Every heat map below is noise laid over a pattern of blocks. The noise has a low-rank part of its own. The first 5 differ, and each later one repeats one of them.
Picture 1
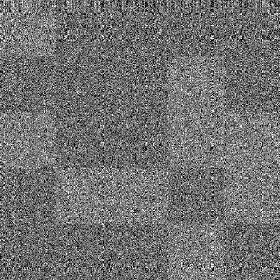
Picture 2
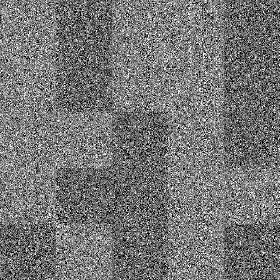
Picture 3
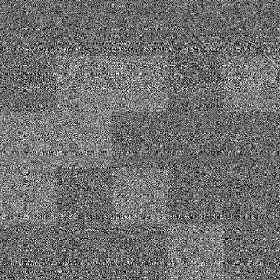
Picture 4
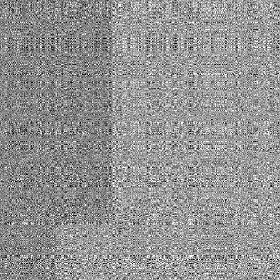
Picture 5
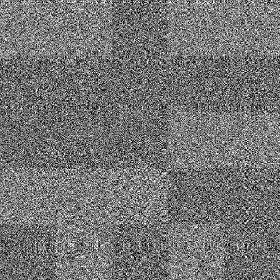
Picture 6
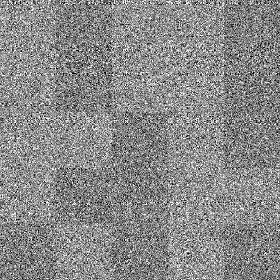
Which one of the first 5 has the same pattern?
2
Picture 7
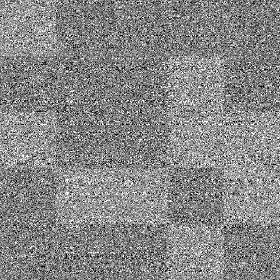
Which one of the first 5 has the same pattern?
1
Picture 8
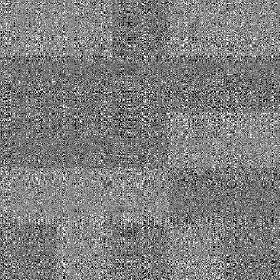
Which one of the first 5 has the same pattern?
5
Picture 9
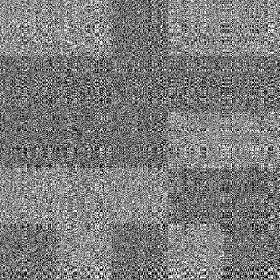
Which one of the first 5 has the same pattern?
5
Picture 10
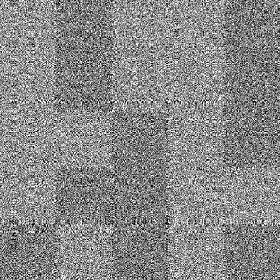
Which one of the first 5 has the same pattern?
2
